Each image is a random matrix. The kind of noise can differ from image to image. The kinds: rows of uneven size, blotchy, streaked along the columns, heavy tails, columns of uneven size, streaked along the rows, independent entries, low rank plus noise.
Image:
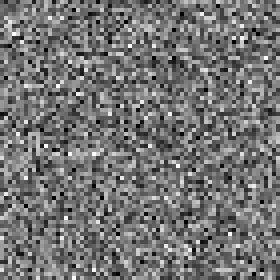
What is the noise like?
independent entries
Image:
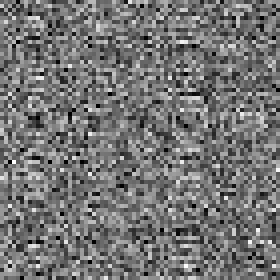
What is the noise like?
low rank plus noise
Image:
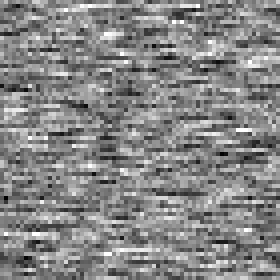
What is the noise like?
streaked along the rows
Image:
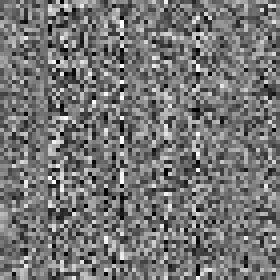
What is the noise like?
columns of uneven size
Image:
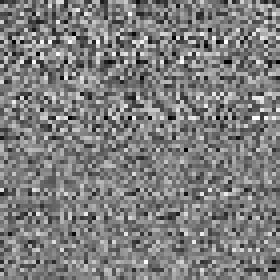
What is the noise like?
rows of uneven size
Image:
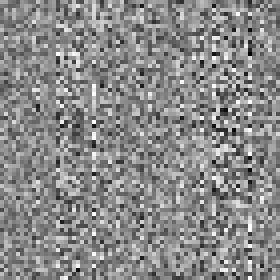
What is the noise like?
columns of uneven size
